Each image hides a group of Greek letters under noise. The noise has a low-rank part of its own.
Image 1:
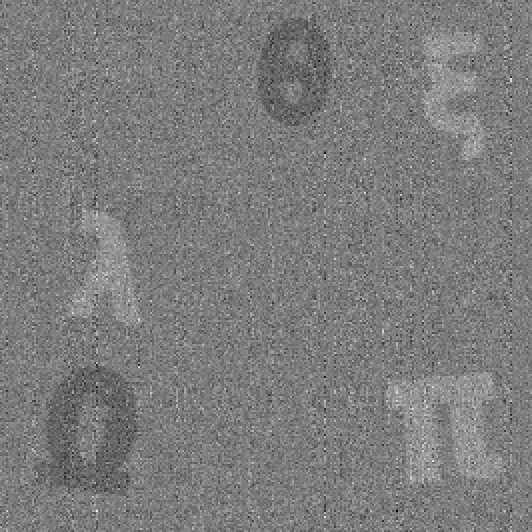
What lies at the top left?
nothing
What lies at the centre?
nothing
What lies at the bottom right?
pi
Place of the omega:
bottom left
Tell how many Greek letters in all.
5
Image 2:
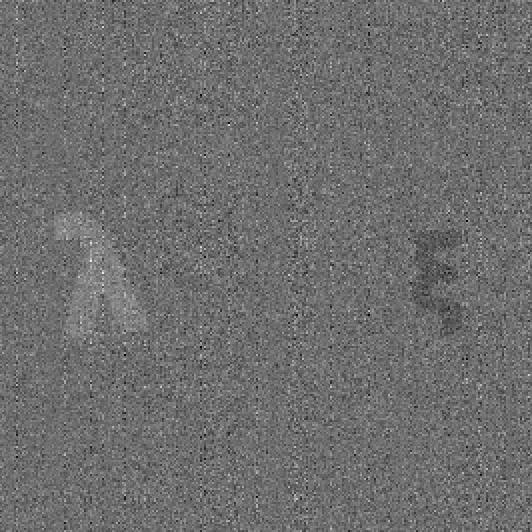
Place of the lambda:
middle left
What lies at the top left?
nothing
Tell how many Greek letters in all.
2
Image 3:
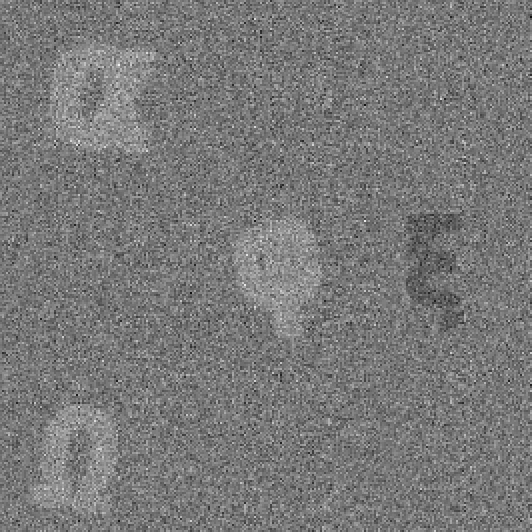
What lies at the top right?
nothing
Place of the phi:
centre
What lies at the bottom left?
omega
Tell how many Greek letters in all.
4
